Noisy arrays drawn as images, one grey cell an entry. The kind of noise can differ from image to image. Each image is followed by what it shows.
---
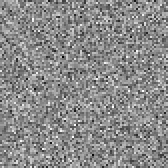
independent entries
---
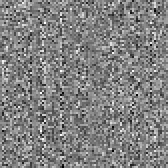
columns of uneven size
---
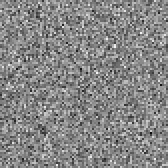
independent entries
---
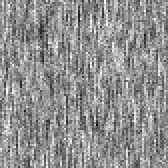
streaked along the columns
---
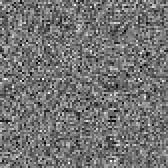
low rank plus noise
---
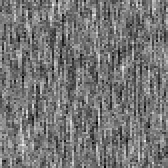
streaked along the columns
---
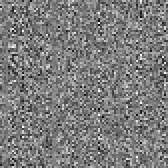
columns of uneven size
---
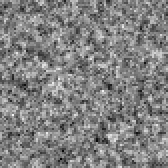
blotchy
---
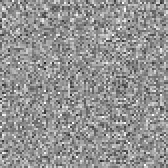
low rank plus noise
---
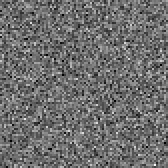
independent entries
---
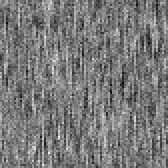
streaked along the columns
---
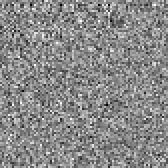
low rank plus noise
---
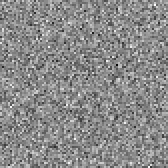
independent entries
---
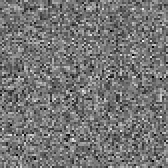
low rank plus noise
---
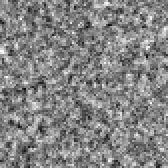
blotchy
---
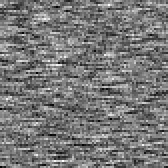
streaked along the rows
